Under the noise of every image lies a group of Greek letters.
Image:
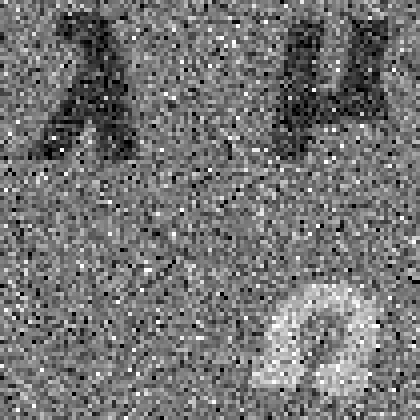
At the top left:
lambda
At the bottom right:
omega
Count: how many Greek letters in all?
3
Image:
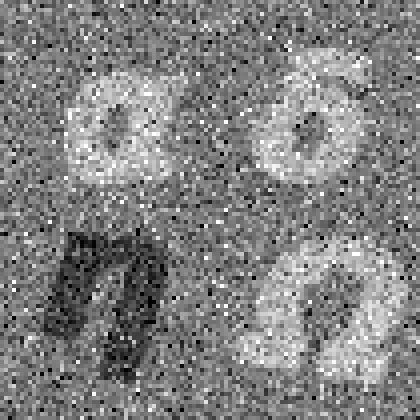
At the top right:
delta
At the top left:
alpha
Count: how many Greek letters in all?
4
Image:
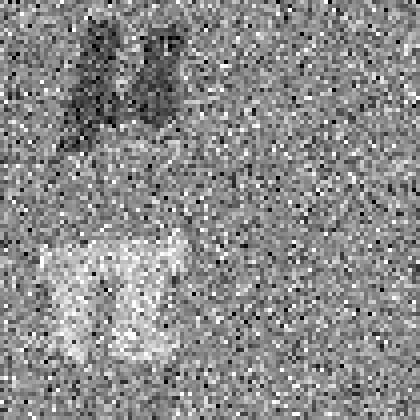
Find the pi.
bottom left
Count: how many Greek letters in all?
2
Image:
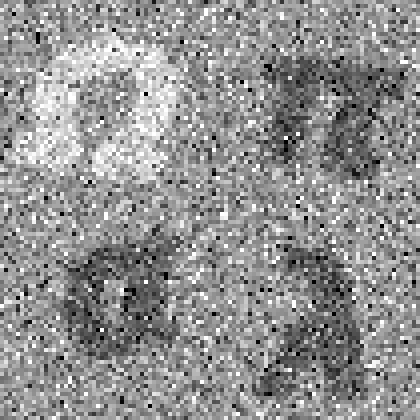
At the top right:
pi
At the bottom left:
alpha
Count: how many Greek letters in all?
4
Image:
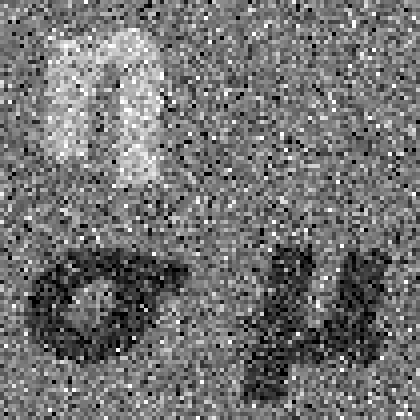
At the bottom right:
mu
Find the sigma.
bottom left
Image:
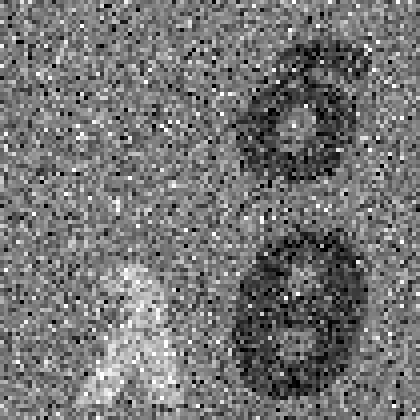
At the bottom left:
lambda
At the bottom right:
theta
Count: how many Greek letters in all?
3
